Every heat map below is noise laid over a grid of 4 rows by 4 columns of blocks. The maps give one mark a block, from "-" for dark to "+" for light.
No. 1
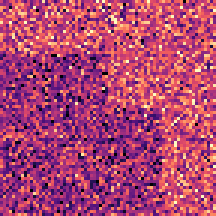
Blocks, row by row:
+ + + +
- - + +
- - - +
- - - +
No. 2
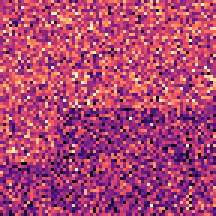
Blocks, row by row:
+ + + +
+ + + +
+ - - -
- - - -
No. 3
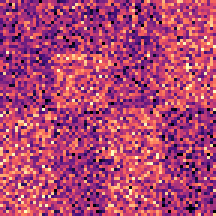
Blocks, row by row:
- - - +
- + - +
+ - + -
+ - + -
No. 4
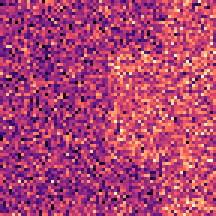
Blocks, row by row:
- - - +
- - + +
- - + +
- - - +
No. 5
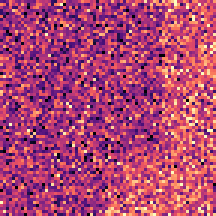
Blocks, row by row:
- - - +
- - - +
- - - +
- - + +
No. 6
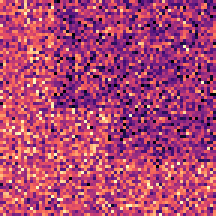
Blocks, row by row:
+ - - -
+ - - -
+ + - -
+ + + +
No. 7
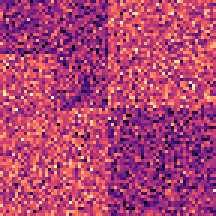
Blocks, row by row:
- - + +
+ - + +
+ + - -
+ + - -
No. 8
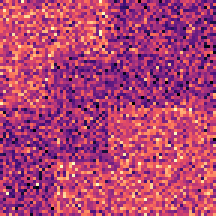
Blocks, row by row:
+ + - -
+ - - -
- - + +
- + + +
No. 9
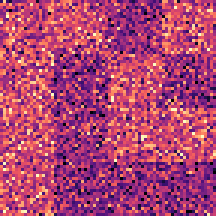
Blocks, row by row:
+ + - +
+ - + -
+ - + +
+ - - -
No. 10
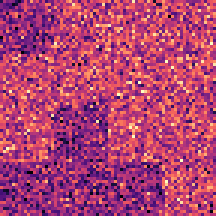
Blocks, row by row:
- + + +
+ + + +
+ - + +
- - - +
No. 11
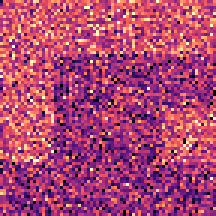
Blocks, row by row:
+ + + +
+ - - -
+ - - +
- - - -
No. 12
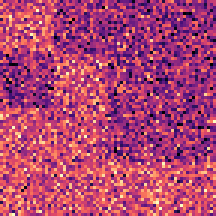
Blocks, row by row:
+ - - -
- + - -
+ + - -
+ + + +
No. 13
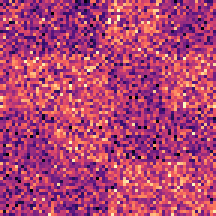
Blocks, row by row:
- - + -
+ + - +
- + - -
- - + +
